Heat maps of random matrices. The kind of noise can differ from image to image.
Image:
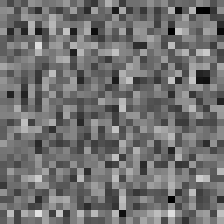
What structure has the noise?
low rank plus noise
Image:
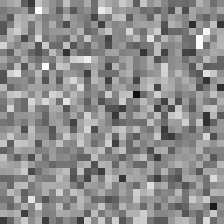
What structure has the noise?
independent entries
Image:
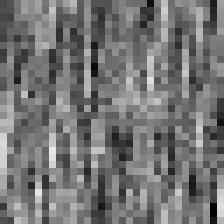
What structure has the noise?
streaked along the columns
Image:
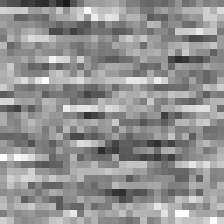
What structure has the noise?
streaked along the rows
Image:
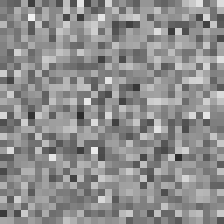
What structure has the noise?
low rank plus noise
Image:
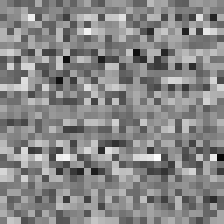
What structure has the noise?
rows of uneven size
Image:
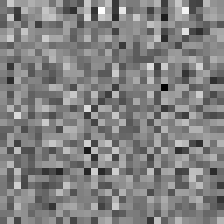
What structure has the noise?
low rank plus noise
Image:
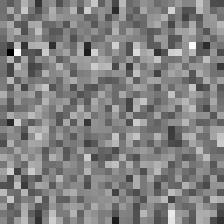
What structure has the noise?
low rank plus noise
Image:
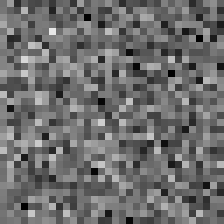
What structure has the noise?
independent entries
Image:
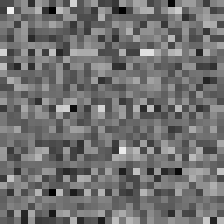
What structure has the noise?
rows of uneven size
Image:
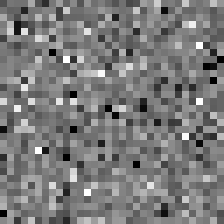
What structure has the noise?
heavy tails
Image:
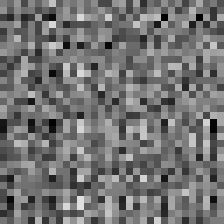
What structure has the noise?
low rank plus noise
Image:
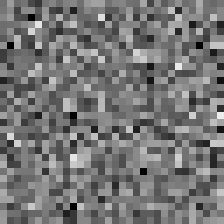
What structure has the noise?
low rank plus noise
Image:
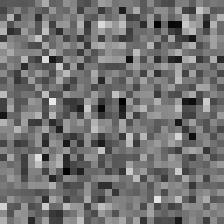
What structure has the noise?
low rank plus noise
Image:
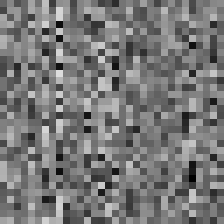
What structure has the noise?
columns of uneven size
